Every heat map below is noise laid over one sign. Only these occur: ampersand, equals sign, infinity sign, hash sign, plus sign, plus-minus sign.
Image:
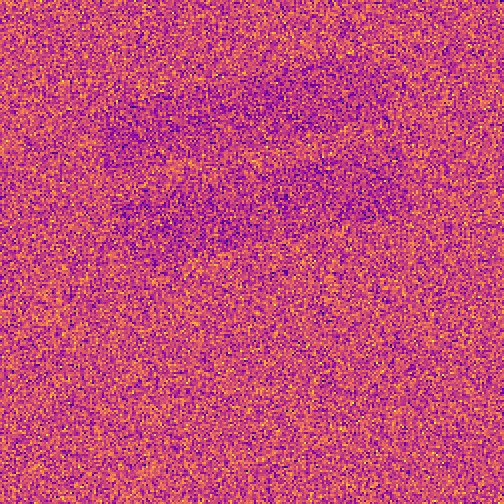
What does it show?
dark equals sign
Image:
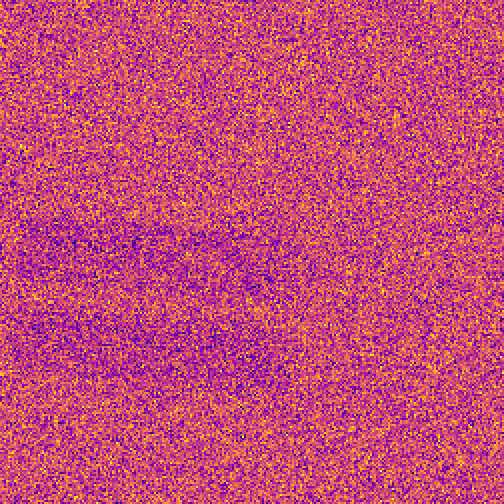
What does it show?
dark equals sign
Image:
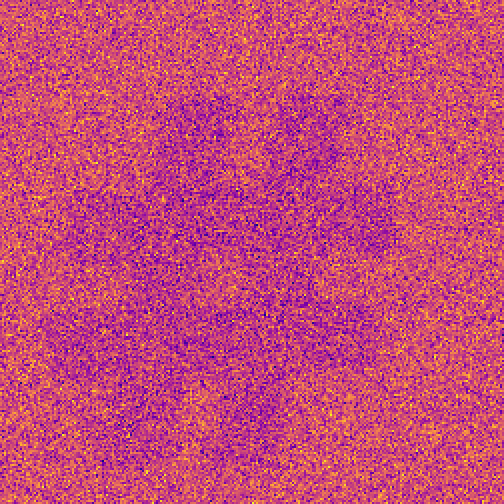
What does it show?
dark hash sign
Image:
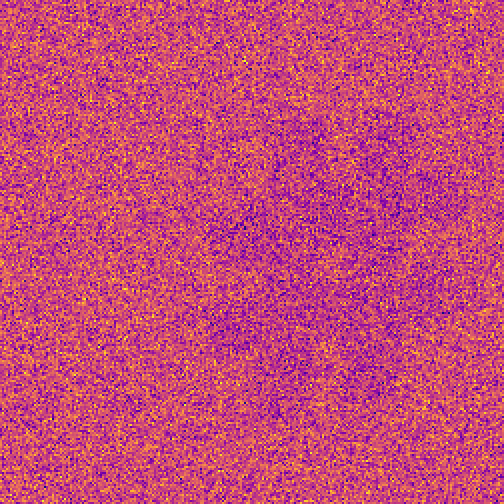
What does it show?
dark hash sign
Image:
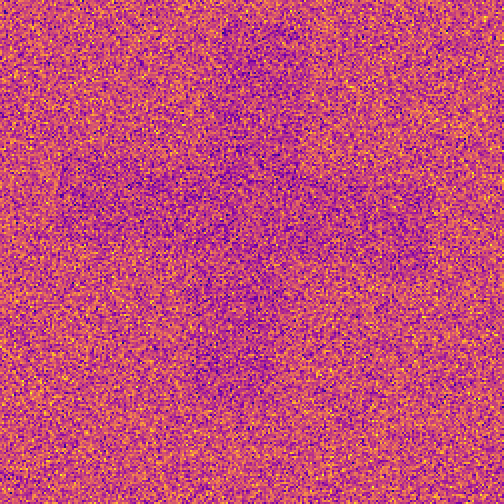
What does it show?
dark plus sign
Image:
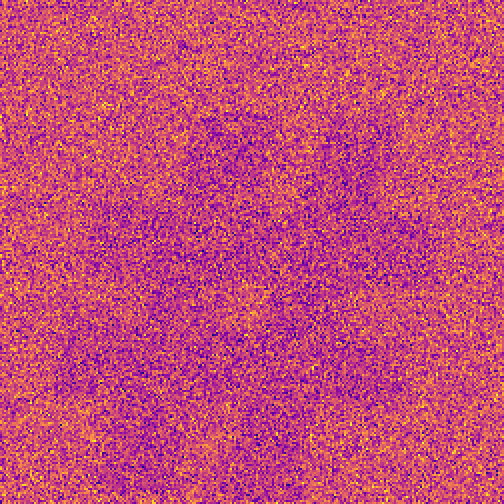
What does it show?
dark hash sign
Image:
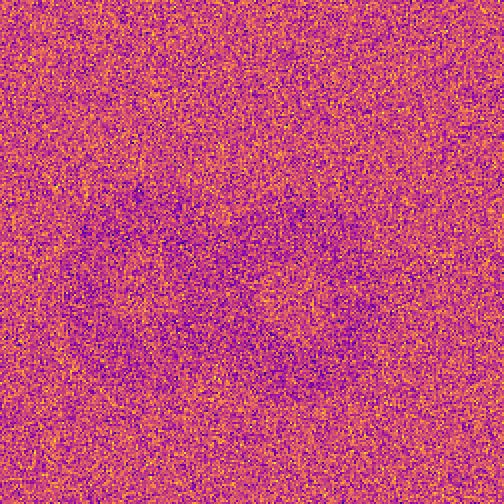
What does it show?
dark infinity sign
